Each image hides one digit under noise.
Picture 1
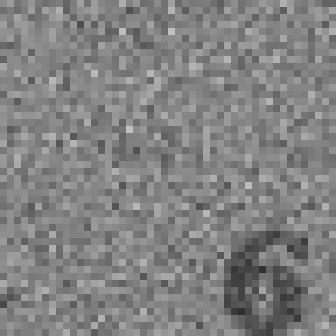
dark 6, bottom right
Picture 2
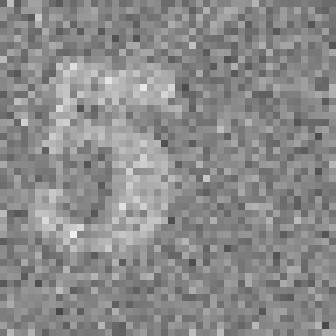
light 5
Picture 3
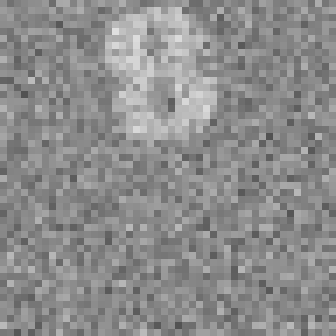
light 8, top middle
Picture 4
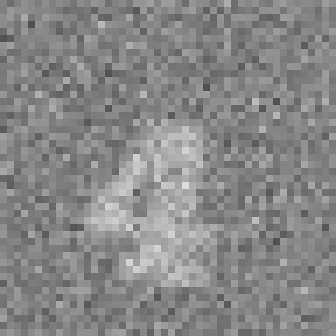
light 4
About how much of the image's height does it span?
half
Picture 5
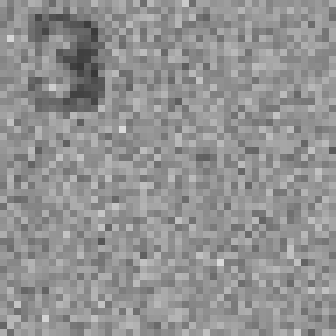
dark 3, top left
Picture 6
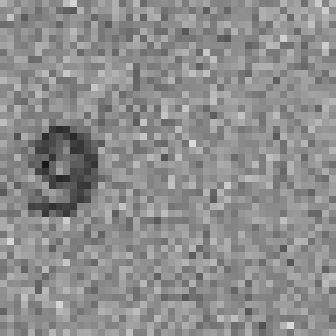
dark 9, middle left
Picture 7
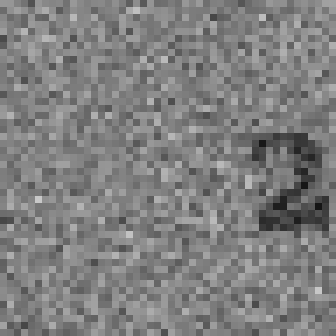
dark 2, middle right
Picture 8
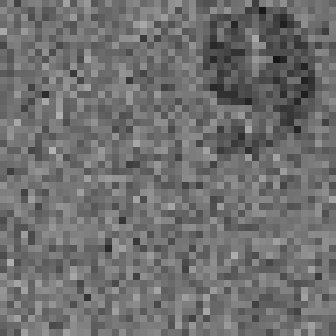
dark 9, top right
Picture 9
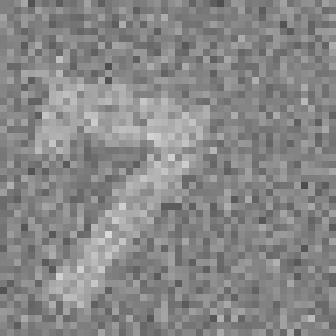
light 7
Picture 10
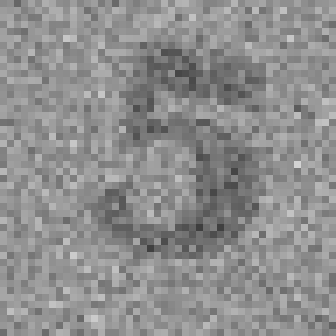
dark 5
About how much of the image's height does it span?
two thirds
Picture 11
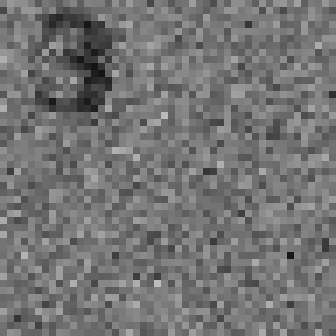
dark 3, top left
